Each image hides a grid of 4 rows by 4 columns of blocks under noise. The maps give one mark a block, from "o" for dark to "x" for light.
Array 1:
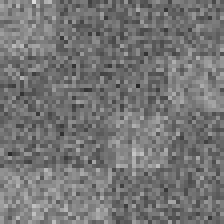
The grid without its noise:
xooo
ooox
ooxo
xxoo
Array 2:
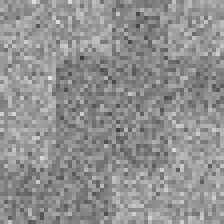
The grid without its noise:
xxox
xooo
xoox
ooxx
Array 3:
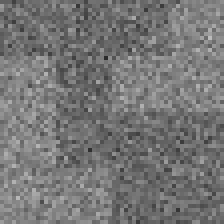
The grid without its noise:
ooox
xoxx
xooo
xxoo
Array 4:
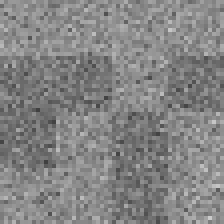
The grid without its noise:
xxxx
ooxo
oxox
xxox
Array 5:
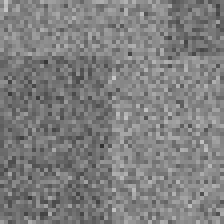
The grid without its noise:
xxxo
ooxx
ooxx
ooxx
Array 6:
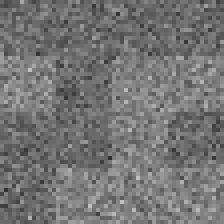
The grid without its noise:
oooo
xoxx
ooxo
oxxx
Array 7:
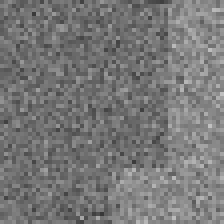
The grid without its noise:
ooox
ooox
ooox
ooxx
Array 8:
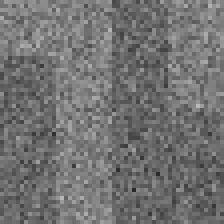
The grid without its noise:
xxox
oxox
oxoo
oxoo
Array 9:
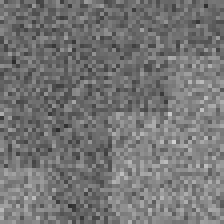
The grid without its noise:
oooo
ooox
ooxx
xoxx
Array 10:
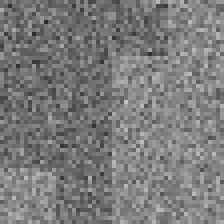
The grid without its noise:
ooox
ooxx
ooxx
xoxx
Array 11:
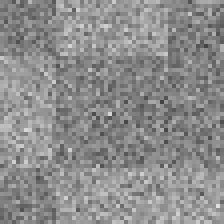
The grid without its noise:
oxxo
xooo
xooo
oxxx
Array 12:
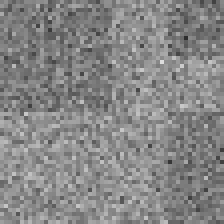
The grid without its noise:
ooxo
ooxx
xxxo
xxxo
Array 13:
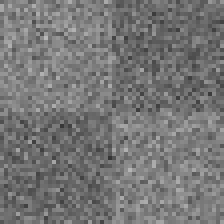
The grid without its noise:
xxoo
xxoo
ooxx
ooxx
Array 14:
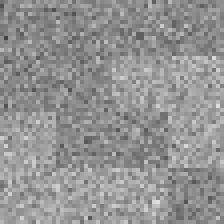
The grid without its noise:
oooo
ooxx
xoox
xxxo
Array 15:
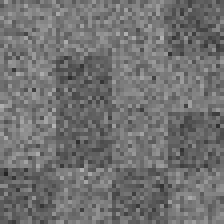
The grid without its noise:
xxxo
xoxx
xoxo
oxox
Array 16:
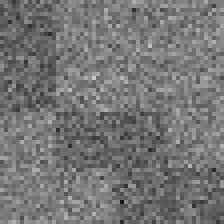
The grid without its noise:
oxxx
oxxx
xoox
xxoo
